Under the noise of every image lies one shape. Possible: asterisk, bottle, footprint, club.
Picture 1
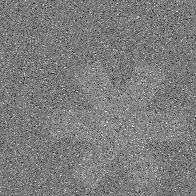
light asterisk
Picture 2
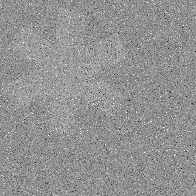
light asterisk
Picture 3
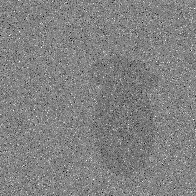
dark footprint
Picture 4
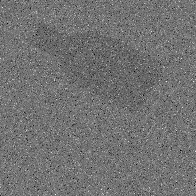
dark bottle
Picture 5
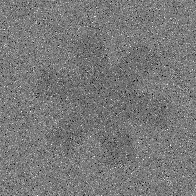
dark asterisk
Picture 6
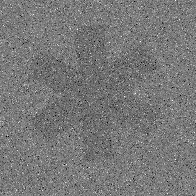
dark asterisk
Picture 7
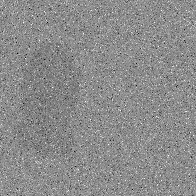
dark footprint
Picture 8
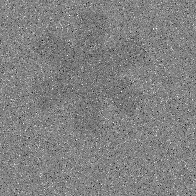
dark asterisk
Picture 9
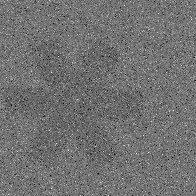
dark asterisk
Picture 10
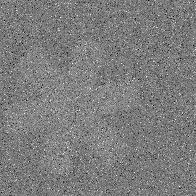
light asterisk
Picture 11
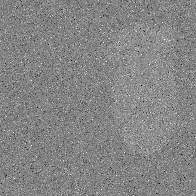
light footprint
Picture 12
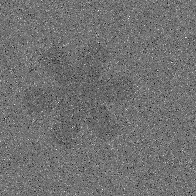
dark asterisk
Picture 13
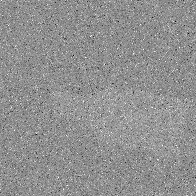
light bottle
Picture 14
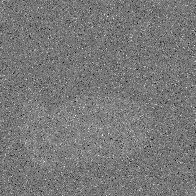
light footprint
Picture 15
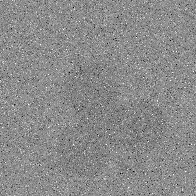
dark club
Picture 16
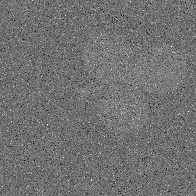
light club
